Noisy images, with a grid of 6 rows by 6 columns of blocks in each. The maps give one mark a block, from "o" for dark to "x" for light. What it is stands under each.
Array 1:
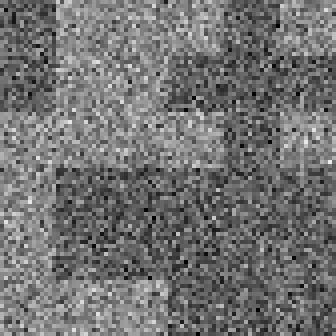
o x x x o x
o x x o o o
x x x x o x
x o o o o o
x o o o o o
x x x o o o
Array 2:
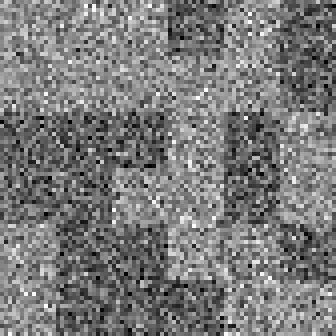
x x x o x o
x x x x x o
o o o x o x
o o x x o x
x o o x x o
x o o o x x
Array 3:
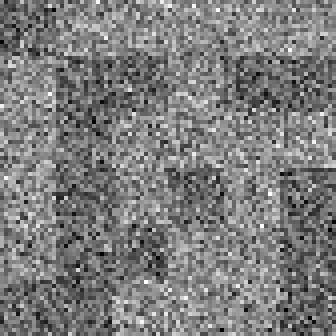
o x x x x x
x o o x o o
x o x x x x
x o x o x o
x o o x x o
o o x x x o
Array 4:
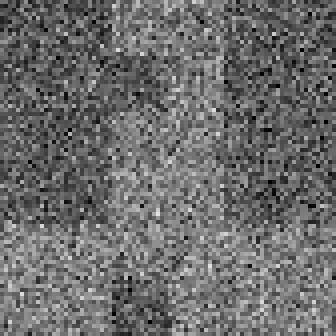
o o x x o o
o o o x o o
o o x x o o
o o x x o o
x x x x x x
x x o x x x
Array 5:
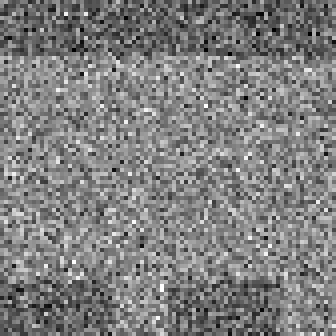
o o o o o o
x x x x x x
x x x x x x
x x x x x x
x x x x x x
o o x o o x
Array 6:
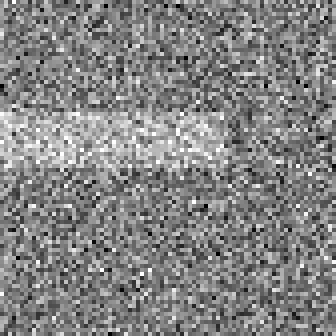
o o o o o o
o o o o o o
x x x x o o
o o o o o o
o o o o o o
o o o o o o
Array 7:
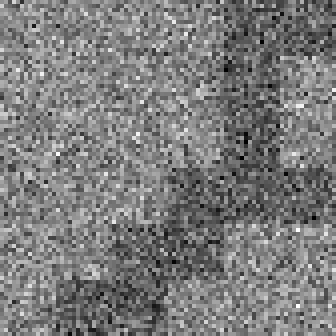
x x x x o o
x x x x o x
x x x x o x
x x x o o o
x x o o x x
x o o x x x
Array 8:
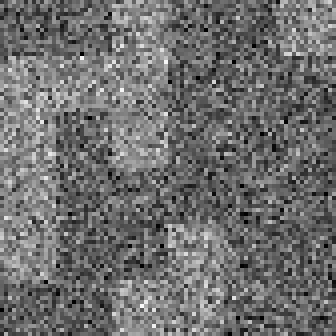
o o x o o x
x x x o o o
x o x o o o
x o o o o o
x o o x o o
o o x x o o
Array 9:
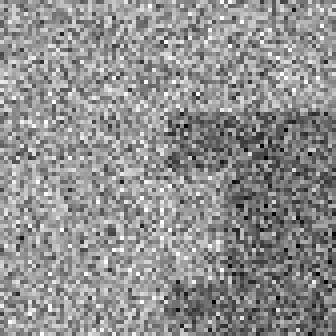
x x x x x x
x x x x x x
x x x o o o
x x x x o o
x x x x o o
x x x o o o
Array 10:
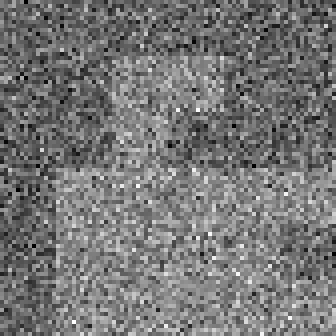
o o o o o o
o o x x o o
o o x o o o
o x x x x x
o x x x x o
o x x x x x
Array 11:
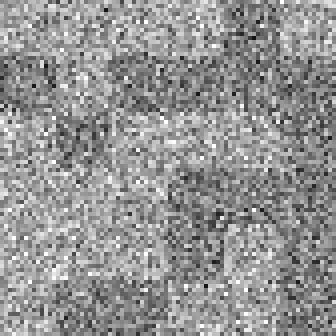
x x x x o x
o x o o o o
x o x x x o
x x x o o o
x x x o x o
x o o x x o
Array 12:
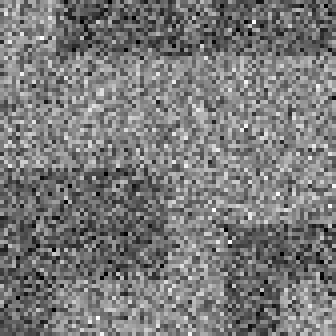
x o o o o o
x x x x x x
x x x x x x
o o o x x x
o o o x o o
o x x x o x
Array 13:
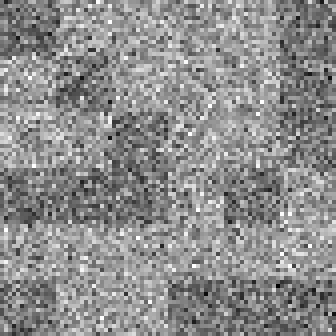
o x x x x o
x o x x x o
x x o x x o
o o o x o x
x x x x x x
o x x o o o
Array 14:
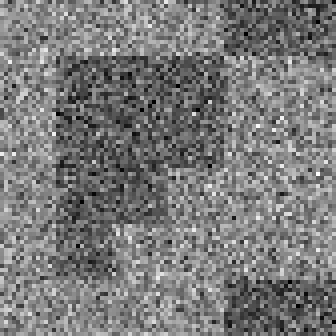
x x x x o o
x o o o x x
x o o o x x
x o o x x x
x o x x x x
x x x x o o
